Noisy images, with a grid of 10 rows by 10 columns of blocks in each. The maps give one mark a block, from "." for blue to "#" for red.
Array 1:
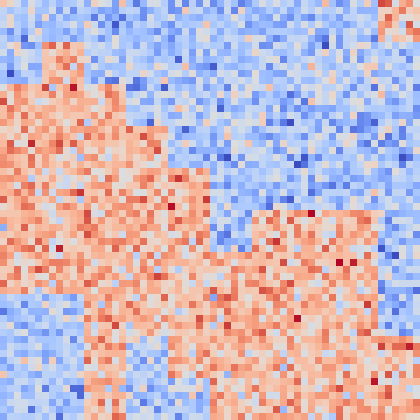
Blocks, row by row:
. . . . . . . . . #
. # . . . . . . . .
# # # . . . . . . .
# # # # . . . . . .
# # # # # . . . . .
# # # # # . # # # .
# # # # # # # # # .
. . # # # # # # # .
. . # . # # # # # #
. . # . . # # # # #
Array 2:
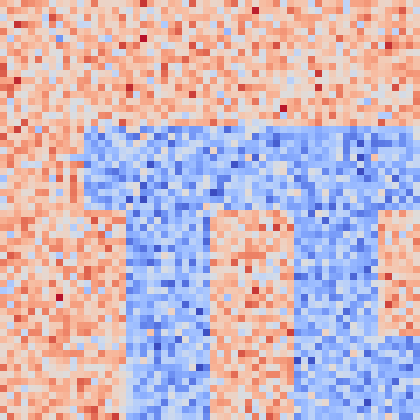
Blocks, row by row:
# # # # # # # # # #
# # # # # # # # # #
# # # # # # # # # #
# # . . . . . . . .
# # . . . . . . . .
# # # . . # # . . #
# # # . . # # . . #
# # # . . # # . . #
# # # . . # # . . .
# # # . . # # . . .
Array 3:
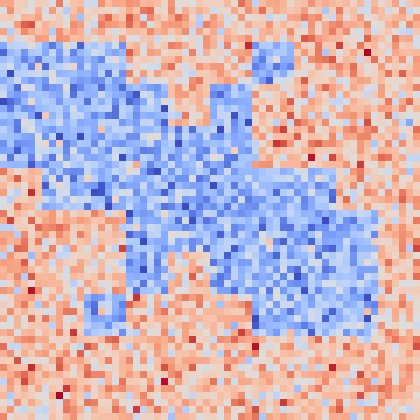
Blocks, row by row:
# # # # # # # # # #
. . . # # # . # # #
. . . . # . # # # #
. . . . . . # # # #
# . . . . . . . # #
# # # . . . . . . #
# # # . # . . . . #
# # . # # # . . . #
# # # # # # # # # #
# # # # # # # # # #
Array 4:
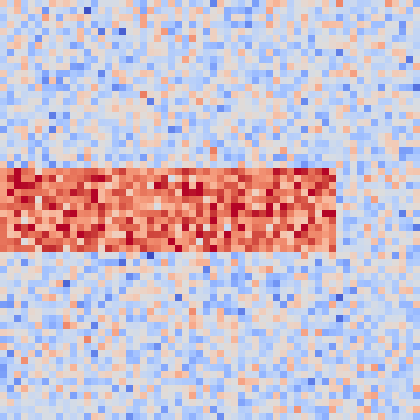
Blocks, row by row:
. . . . . . . . . .
. . . . . . . . . .
. . . . . . . . . .
. . . . . . . . . .
# # # # # # # # . .
# # # # # # # # . .
. . . . . . . . . .
. . . . . . . . . .
. . . . . . . . . .
. . . . . . . . . .
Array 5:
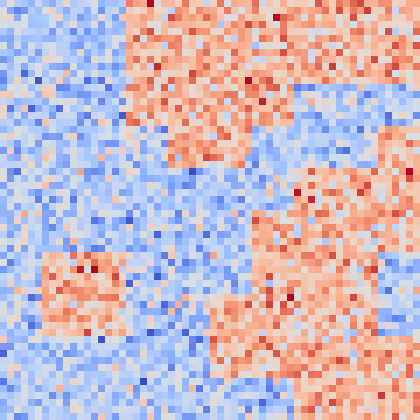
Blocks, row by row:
. . . # # # # # # #
. . . # # # # # # #
. . . # # # # . . .
. . . . # # . . . #
. . . . . . . # # #
. . . . . . # # # #
. # # . . . # # # .
. # # . . # # # # .
. . . . . # # # # #
. . . . . . . # # #
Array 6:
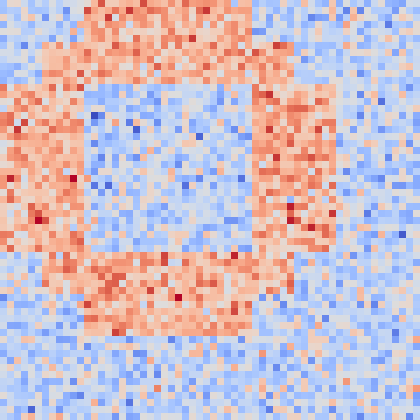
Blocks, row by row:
. . # # # # . . . .
. # # # # # # . . .
# # . . . . # # . .
# # . . . . # # . .
# # . . . . # # . .
# # . . . . # # . .
. # # # # # # . . .
. . # # # # . . . .
. . . . . . . . . .
. . . . . . . . . .
